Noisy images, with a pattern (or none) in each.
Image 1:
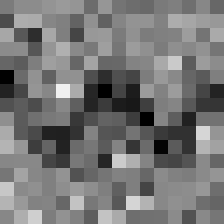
a wavy band
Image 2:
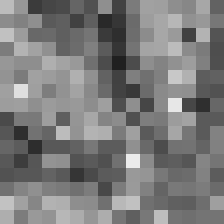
spokes from one point
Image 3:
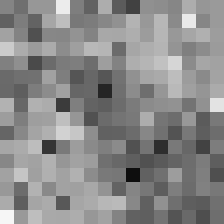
spokes from one point
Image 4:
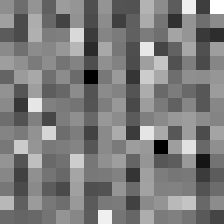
vertical stripes
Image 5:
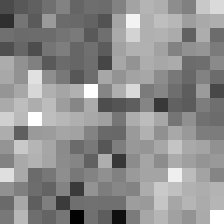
spokes from one point
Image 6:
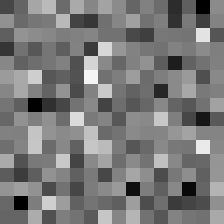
only noise
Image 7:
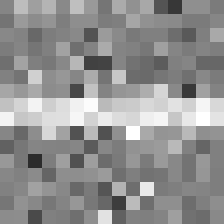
one horizontal stripe
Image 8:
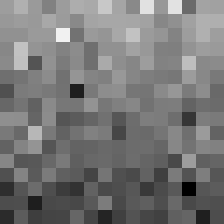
a smooth slope
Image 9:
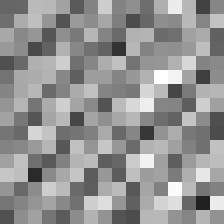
diagonal stripes
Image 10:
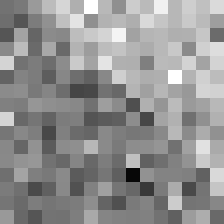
a sharp edge
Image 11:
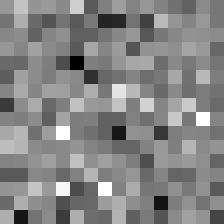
only noise
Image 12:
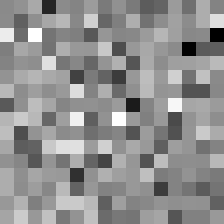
only noise
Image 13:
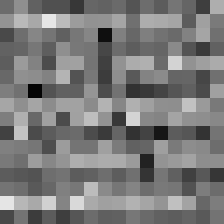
horizontal stripes
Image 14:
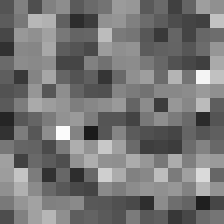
rings round one point
